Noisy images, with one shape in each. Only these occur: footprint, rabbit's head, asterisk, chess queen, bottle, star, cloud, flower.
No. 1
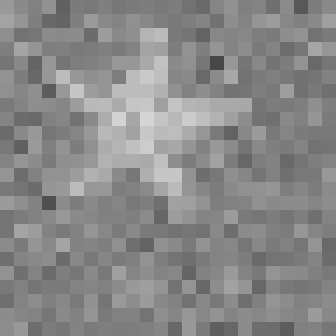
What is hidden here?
light star
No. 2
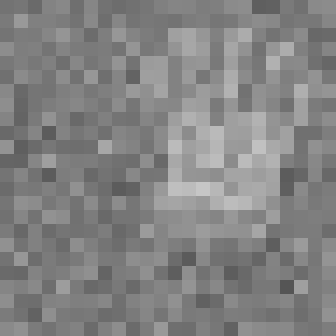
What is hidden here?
light chess queen
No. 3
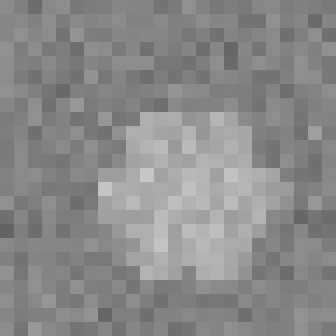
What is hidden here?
light flower
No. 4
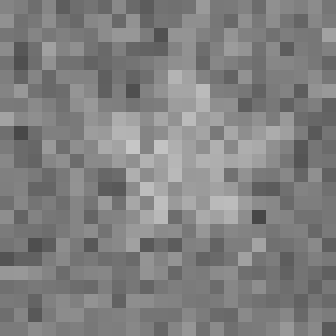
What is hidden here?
light star
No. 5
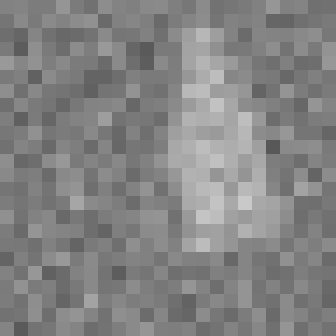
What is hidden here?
light bottle
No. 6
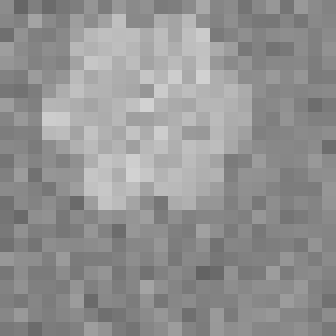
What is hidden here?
light flower
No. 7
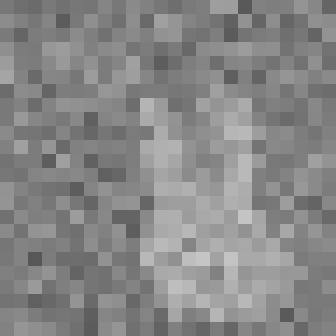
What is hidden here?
light rabbit's head
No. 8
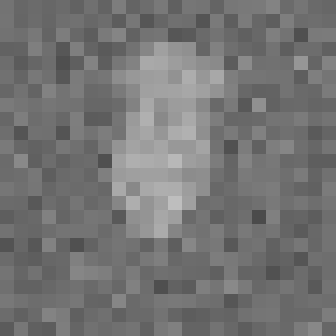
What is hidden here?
light footprint
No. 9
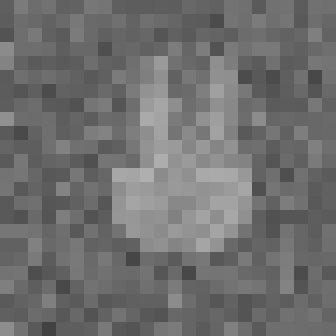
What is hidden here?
light rabbit's head
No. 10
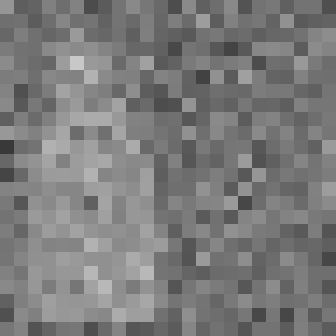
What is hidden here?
light bottle
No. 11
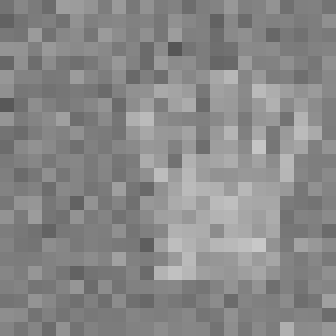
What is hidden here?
light chess queen
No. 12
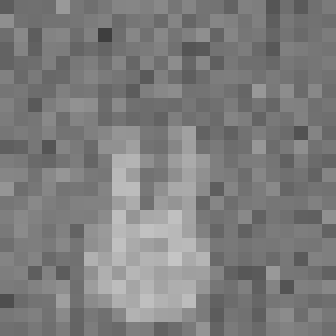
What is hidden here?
light rabbit's head
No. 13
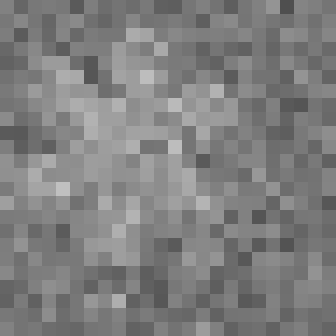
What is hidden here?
light asterisk
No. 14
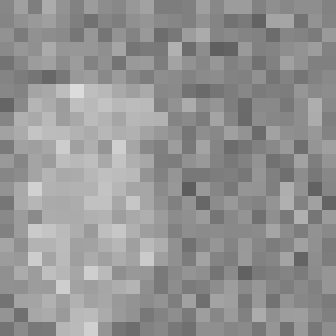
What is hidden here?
light footprint
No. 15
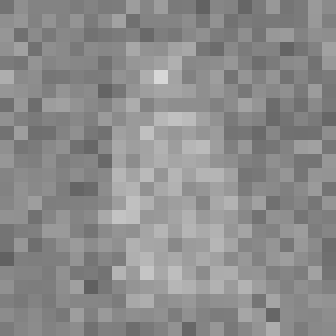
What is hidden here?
light bottle
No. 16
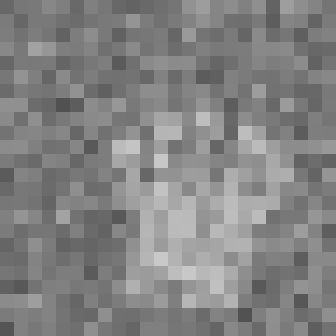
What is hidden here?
light chess queen
